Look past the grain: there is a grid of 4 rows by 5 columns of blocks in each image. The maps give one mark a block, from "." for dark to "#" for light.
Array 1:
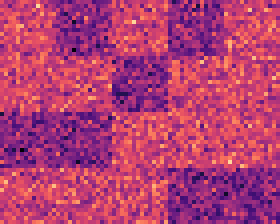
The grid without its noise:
# . # . #
# # . # #
. . # # #
# # # . .
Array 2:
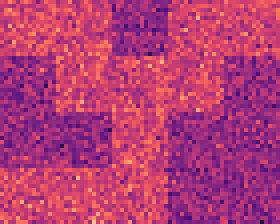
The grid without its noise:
# # . # #
. # # # .
. . # . .
# # # . .
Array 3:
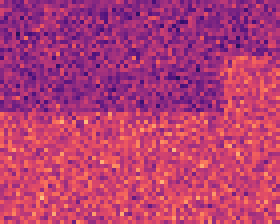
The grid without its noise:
. . . . .
. . . . #
# # # # #
# # # # #
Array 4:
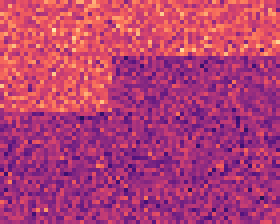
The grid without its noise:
# # # # #
# # . . .
. . . . .
. . . . .
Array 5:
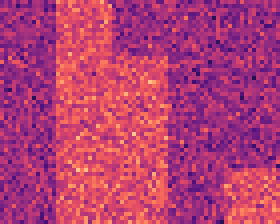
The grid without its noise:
. # . . .
. # # . .
. # # . .
. # # . #
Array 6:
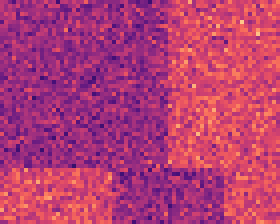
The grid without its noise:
. . . # #
. . . # #
. . . # #
# # . . #
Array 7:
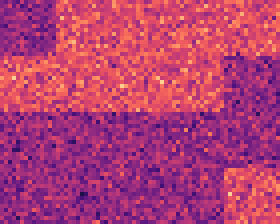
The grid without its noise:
. # # # #
# # # # .
. . . . .
. . . . #
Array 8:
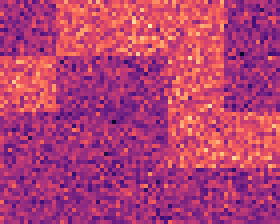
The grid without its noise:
. # # # .
# . . # .
. . . # #
. . . . .
